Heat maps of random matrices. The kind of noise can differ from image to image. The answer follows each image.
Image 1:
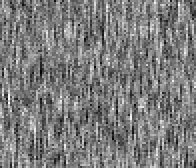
streaked along the columns
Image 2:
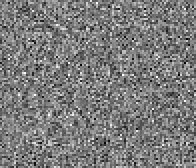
low rank plus noise
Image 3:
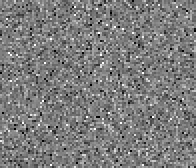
heavy tails
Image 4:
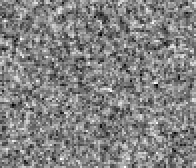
blotchy
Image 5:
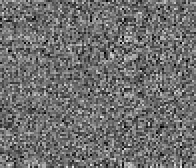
low rank plus noise
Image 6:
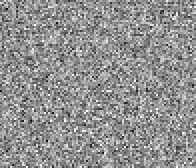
independent entries
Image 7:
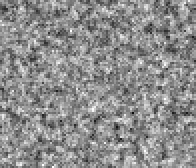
blotchy
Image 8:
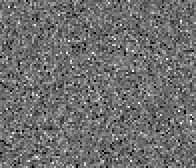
heavy tails
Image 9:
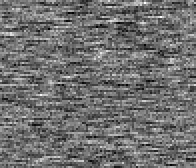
streaked along the rows
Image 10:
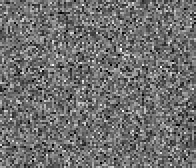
independent entries
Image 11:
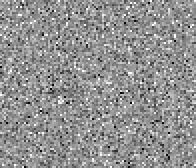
heavy tails
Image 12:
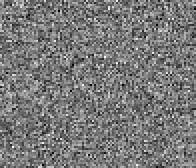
low rank plus noise
